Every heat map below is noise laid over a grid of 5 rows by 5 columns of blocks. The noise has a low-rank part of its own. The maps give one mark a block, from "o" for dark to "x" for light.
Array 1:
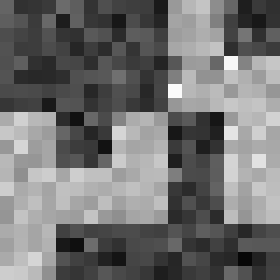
o o o x o
o o o x x
x o x o x
x x x o x
x o o o o
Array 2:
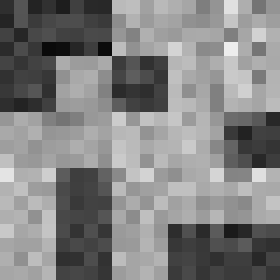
o o x x x
o x o x x
x x x x o
x o x x x
x o x o o
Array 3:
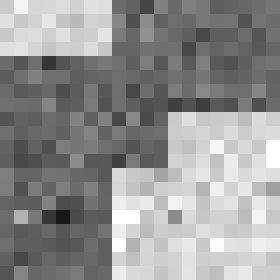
x x o o o
o o o o o
o o o x x
o o x x x
o o x x x
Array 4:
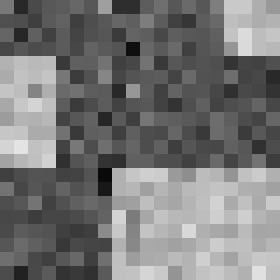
o o o o x
x o o o o
x o o o o
o o x x x
o o x x x
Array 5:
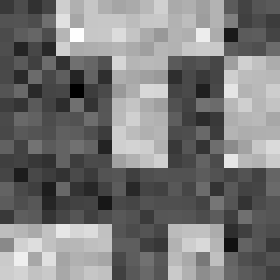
o x x x o
o o x o x
o o x o x
o o o o o
x x o x o
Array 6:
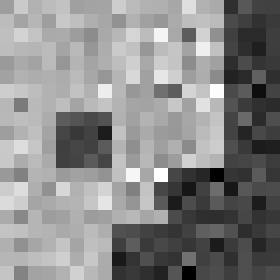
x x x x o
x x x x o
x o x x o
x x x o o
x x o o o
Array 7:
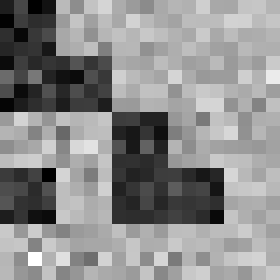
o x x x x
o o x x x
x x o x x
o x o o x
x x x x x
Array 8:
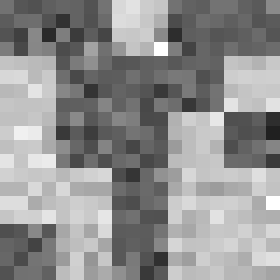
o o x o o
x o o o x
x o o x o
x x o x x
o x o x x
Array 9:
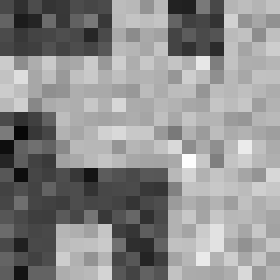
o o x o x
x x x x x
o x x x x
o o o x x
o x o x x
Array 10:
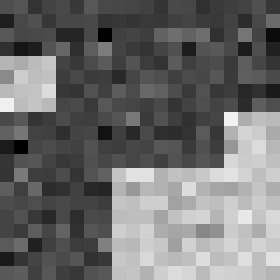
o o o o o
x o o o o
o o o o x
o o x x x
o o x x x
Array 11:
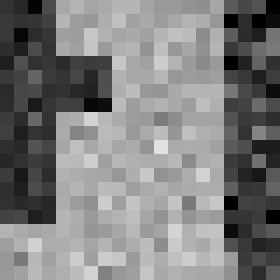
o x x x o
o o x x o
o x x x o
o x x x o
x x x x o
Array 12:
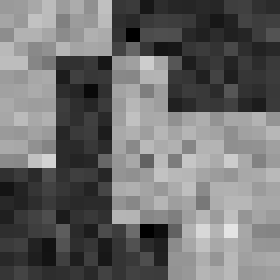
x x o o o
x o x o o
x o x x x
o o x x x
o o o x x
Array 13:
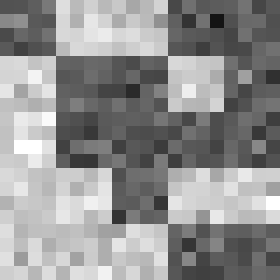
o x x o o
x o o x o
x o o o o
x x o x x
x x x o o
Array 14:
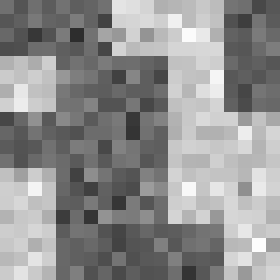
o o x x o
x o o x o
o o o x x
x o o x x
x o o o x
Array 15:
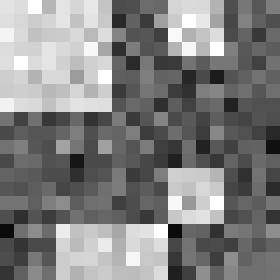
x x o x o
x x o o o
o o o o o
o o o x o
o x x o o
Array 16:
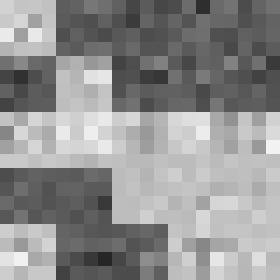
x o o o o
o x o o o
x x x x x
o o x x x
x o o x x
